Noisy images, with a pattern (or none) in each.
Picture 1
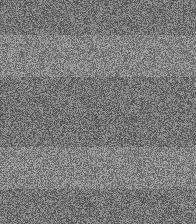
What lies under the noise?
horizontal stripes
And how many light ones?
2
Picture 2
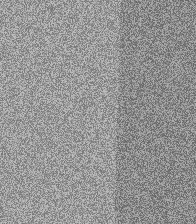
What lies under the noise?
a sharp edge
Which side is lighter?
left
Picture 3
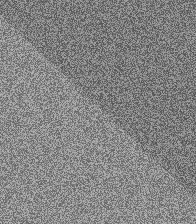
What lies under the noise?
a sharp edge
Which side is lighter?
bottom left
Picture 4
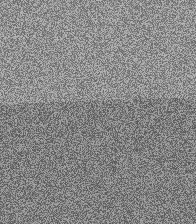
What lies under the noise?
a sharp edge
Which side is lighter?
top
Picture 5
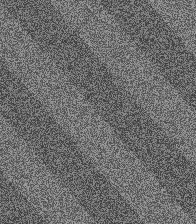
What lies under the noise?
diagonal stripes
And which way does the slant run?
top left to bottom right
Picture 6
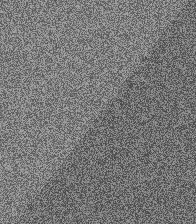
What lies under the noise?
a sharp edge
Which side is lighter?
top left
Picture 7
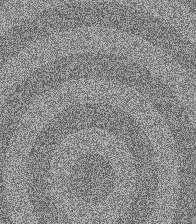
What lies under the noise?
rings round one point
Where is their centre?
bottom middle
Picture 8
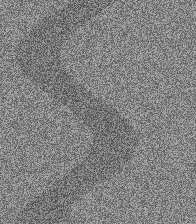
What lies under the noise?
a wavy band
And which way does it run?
top to bottom
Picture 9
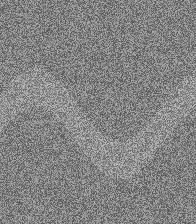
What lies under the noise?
a wavy band
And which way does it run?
left to right
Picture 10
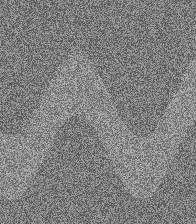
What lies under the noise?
a wavy band
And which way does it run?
left to right
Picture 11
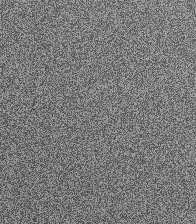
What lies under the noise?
a smooth slope
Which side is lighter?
top right
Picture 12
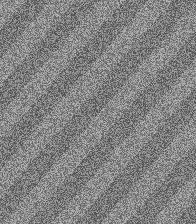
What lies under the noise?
diagonal stripes
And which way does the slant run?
bottom left to top right
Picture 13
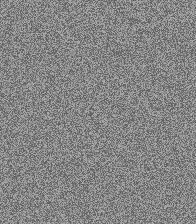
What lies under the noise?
only noise
